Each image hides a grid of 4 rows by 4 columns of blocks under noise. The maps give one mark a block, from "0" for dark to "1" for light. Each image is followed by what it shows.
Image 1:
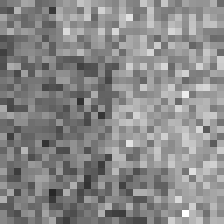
0 1 1 1
0 0 1 1
0 0 1 1
0 0 0 1
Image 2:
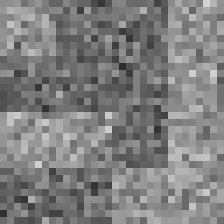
1 0 0 1
0 0 0 1
1 1 0 1
0 0 1 1
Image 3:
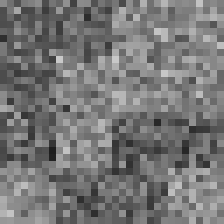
0 0 1 1
0 1 1 1
0 1 0 0
1 0 0 1
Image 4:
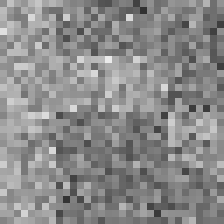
1 0 0 0
1 1 1 0
1 0 0 1
1 0 0 0
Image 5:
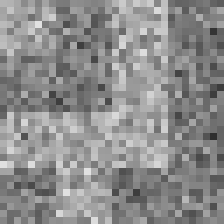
1 0 1 0
0 0 1 0
1 1 1 0
0 1 0 0
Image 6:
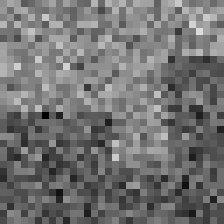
1 1 1 1
1 1 1 0
0 0 1 0
0 0 0 0
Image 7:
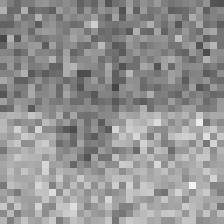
0 0 0 0
0 0 0 0
1 0 1 1
1 1 1 1
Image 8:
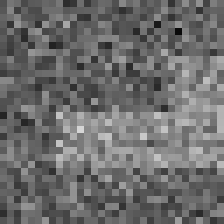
0 0 0 0
0 0 0 1
0 1 1 1
0 0 0 0
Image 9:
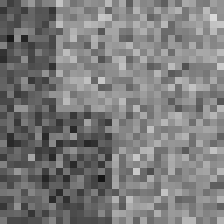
0 1 1 1
0 1 1 1
0 0 1 1
0 0 1 1
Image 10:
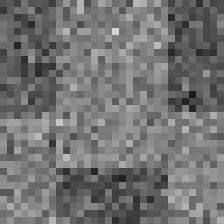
0 1 1 0
0 1 1 0
1 1 1 1
1 0 0 1
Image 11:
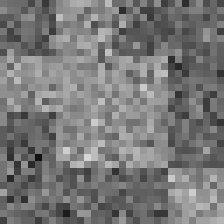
0 1 0 0
1 1 1 0
0 1 1 0
0 0 0 1
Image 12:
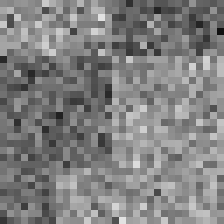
1 1 0 0
0 0 1 1
0 0 1 1
0 1 1 1
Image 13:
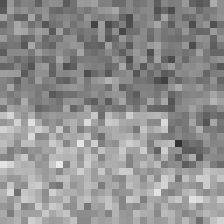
0 0 0 0
0 0 0 0
1 1 1 0
1 1 1 1
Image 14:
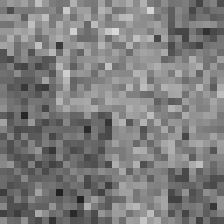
1 1 1 0
0 1 1 1
0 0 1 1
0 0 1 0
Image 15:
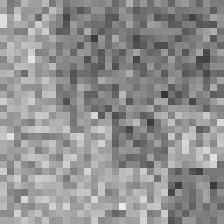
1 0 0 0
1 0 0 0
1 1 0 1
1 1 1 0
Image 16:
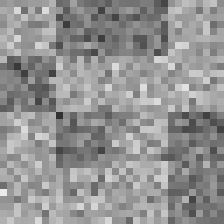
1 0 0 1
0 1 1 1
1 0 1 0
1 1 1 0
